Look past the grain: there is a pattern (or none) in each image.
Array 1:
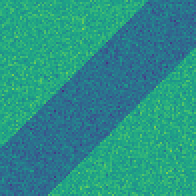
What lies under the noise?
a diagonal band
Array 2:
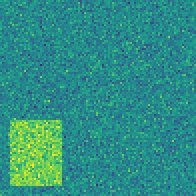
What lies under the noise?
one block
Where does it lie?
bottom left
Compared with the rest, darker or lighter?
lighter
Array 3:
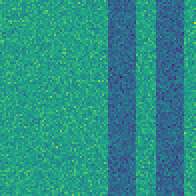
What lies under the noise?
bands of columns
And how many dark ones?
2
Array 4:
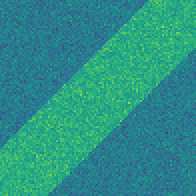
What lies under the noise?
a diagonal band
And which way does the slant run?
bottom left to top right
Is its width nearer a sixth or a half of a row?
a half
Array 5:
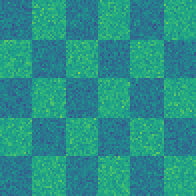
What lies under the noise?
a checkerboard
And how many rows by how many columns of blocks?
5 by 6
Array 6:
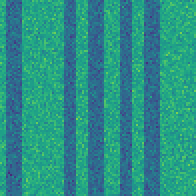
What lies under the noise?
bands of columns
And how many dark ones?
5
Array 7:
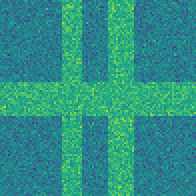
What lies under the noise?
bands of rows crossing bands of columns
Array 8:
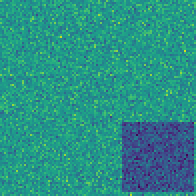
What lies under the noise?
one block
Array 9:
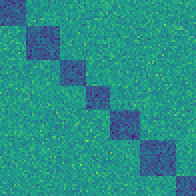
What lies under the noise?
blocks along the diagonal
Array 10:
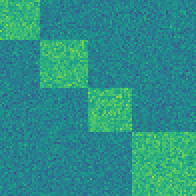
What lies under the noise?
blocks along the diagonal
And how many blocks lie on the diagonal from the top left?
4
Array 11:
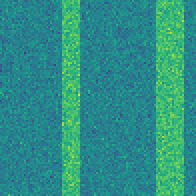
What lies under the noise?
bands of columns
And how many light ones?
2
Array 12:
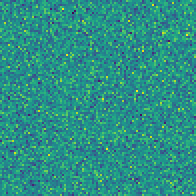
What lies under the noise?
only noise
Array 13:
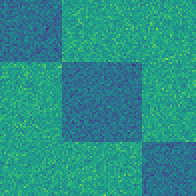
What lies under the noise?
blocks along the diagonal
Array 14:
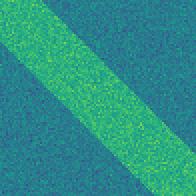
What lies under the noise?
a diagonal band
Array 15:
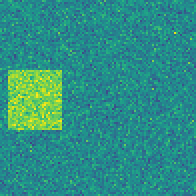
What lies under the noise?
one block
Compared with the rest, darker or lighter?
lighter
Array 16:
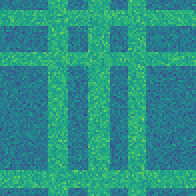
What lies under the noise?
bands of rows crossing bands of columns
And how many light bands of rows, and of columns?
3 and 3
